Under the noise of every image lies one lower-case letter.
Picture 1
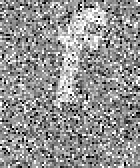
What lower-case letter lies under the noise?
f
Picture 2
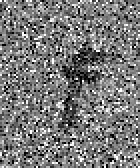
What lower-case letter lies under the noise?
f
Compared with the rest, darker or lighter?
darker
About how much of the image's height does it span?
half
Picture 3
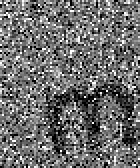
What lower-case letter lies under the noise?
m
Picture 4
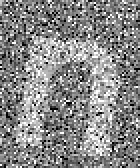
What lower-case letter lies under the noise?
n
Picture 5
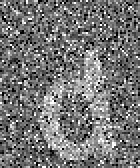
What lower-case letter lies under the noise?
d
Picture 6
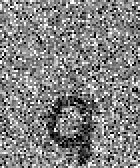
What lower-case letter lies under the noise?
q
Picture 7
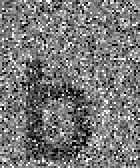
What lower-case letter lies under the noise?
b
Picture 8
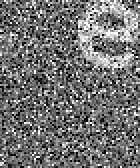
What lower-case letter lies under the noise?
e
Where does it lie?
top right
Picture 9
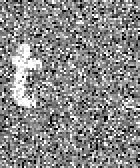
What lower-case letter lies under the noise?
t
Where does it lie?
middle left
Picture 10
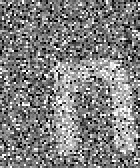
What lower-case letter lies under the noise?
n
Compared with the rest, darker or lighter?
lighter
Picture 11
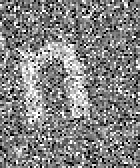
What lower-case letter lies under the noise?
n
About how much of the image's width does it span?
half
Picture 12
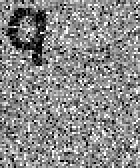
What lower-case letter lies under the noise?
q
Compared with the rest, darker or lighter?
darker
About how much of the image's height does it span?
a third
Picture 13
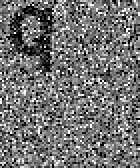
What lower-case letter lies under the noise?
q
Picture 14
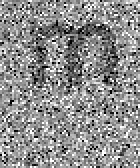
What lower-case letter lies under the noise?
m
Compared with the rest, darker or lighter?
darker
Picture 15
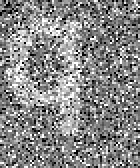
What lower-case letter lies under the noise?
q
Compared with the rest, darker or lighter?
lighter
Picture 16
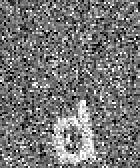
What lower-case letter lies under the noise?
d
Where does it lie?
bottom middle
